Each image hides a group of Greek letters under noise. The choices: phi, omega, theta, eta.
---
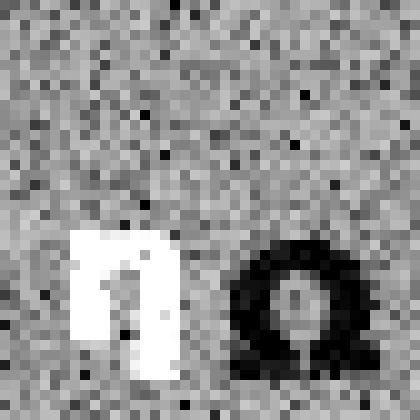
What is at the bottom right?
omega
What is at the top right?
nothing
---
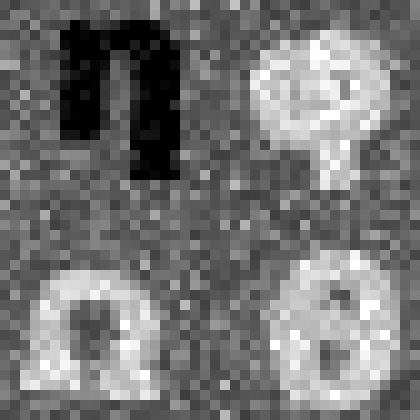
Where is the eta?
top left
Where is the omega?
bottom left
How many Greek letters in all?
4
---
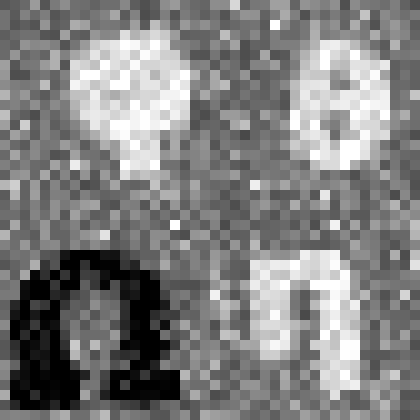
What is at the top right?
theta
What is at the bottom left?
omega
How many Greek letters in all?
4
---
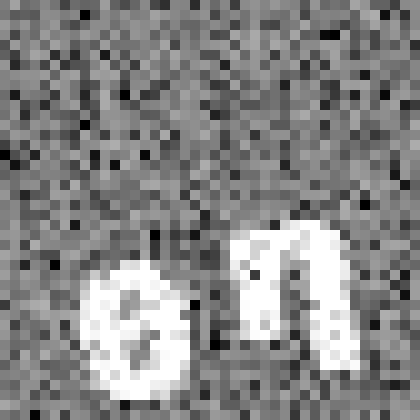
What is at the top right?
nothing
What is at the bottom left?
theta
